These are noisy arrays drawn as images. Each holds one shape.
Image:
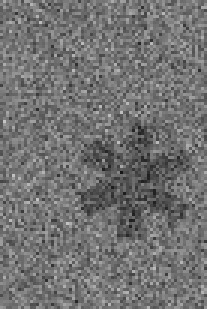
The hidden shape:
asterisk
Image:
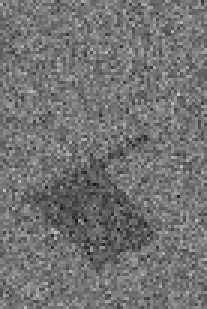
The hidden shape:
flag
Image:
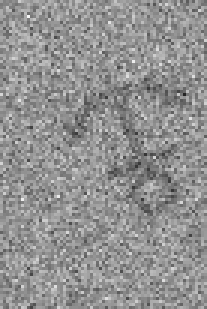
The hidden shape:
anchor
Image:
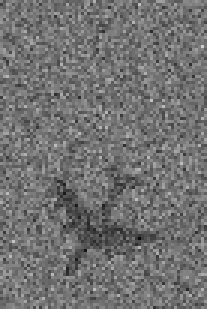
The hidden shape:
airplane
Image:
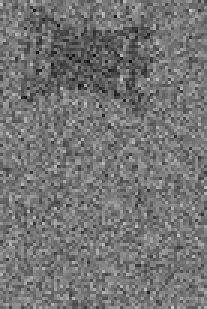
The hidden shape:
chess rook
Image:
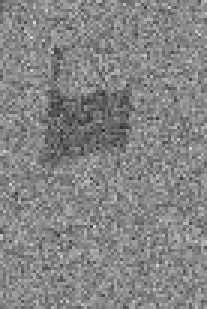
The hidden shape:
flag
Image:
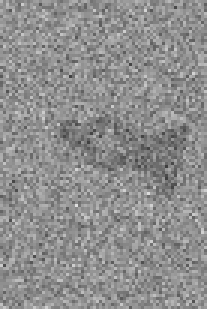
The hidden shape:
chess bishop
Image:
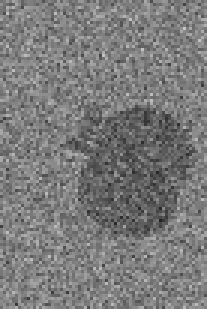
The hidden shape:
apple
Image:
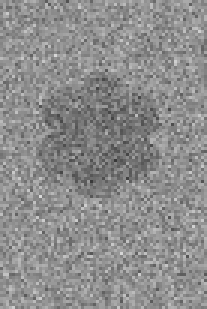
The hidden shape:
flower
